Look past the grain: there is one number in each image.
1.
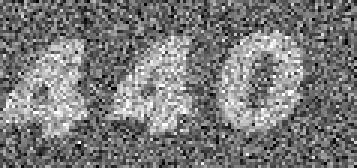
440
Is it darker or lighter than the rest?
lighter
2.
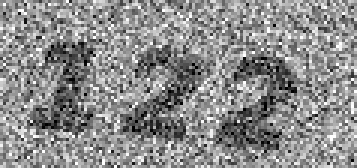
122
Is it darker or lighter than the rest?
darker
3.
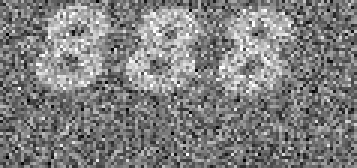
888
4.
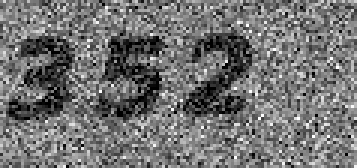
352
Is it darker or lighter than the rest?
darker
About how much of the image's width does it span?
two thirds
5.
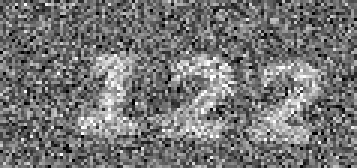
122
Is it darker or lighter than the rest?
lighter
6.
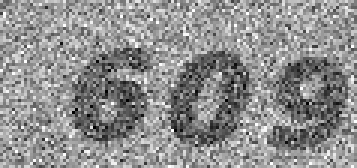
609
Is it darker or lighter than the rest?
darker
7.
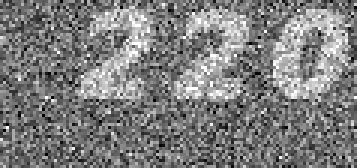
220
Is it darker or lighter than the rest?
lighter
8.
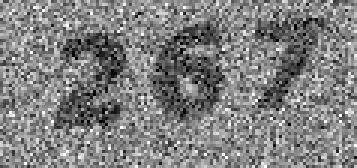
267
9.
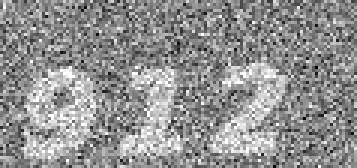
912
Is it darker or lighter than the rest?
lighter
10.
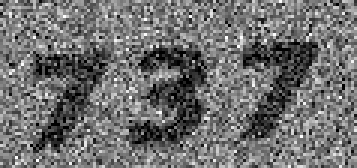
737
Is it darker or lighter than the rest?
darker
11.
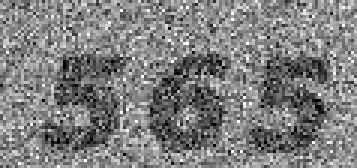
565
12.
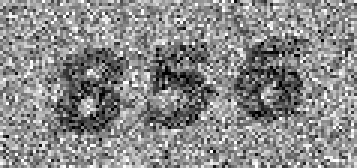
856
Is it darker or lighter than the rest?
darker
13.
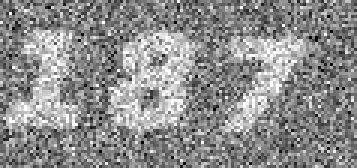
187
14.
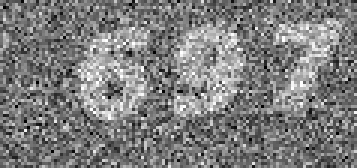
697
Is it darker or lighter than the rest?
lighter
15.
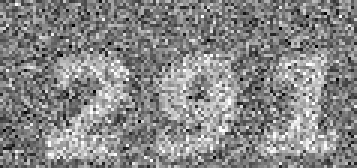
291
